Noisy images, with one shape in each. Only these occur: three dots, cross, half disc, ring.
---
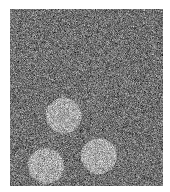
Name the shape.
three dots
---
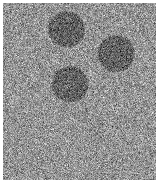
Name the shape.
three dots
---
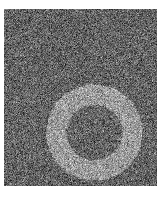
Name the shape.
ring
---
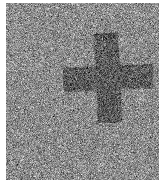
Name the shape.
cross
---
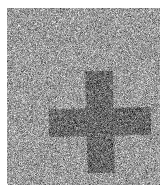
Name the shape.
cross
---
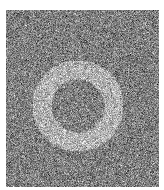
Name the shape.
ring
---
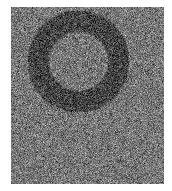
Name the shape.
ring
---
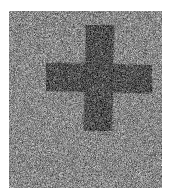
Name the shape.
cross
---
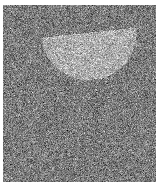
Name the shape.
half disc
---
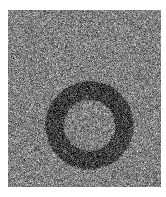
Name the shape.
ring
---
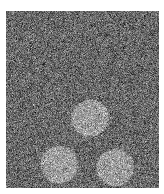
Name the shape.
three dots
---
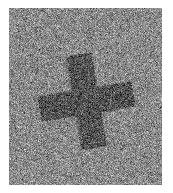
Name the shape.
cross
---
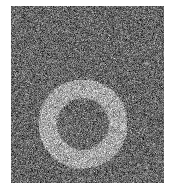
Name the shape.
ring
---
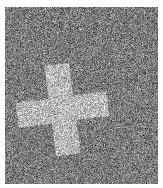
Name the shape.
cross
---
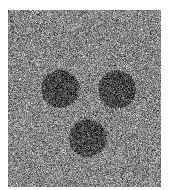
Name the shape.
three dots
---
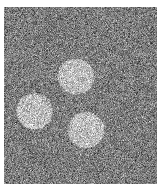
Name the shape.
three dots
